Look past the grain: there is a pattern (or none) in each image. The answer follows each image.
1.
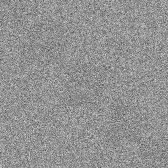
blocks along the diagonal
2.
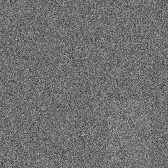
one block
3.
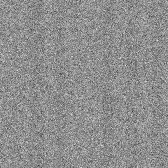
bands of columns
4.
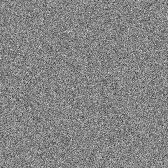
only noise
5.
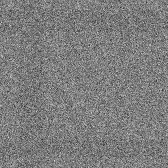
bands of rows crossing bands of columns
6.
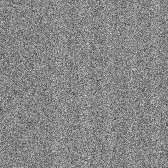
bands of columns
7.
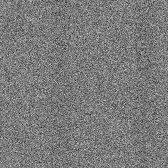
bands of columns
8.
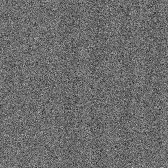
bands of columns
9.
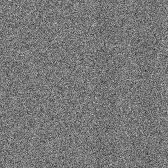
bands of columns
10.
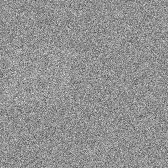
one block
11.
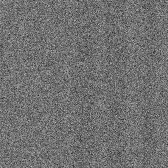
bands of columns
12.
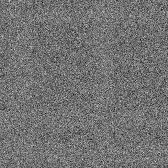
bands of rows crossing bands of columns
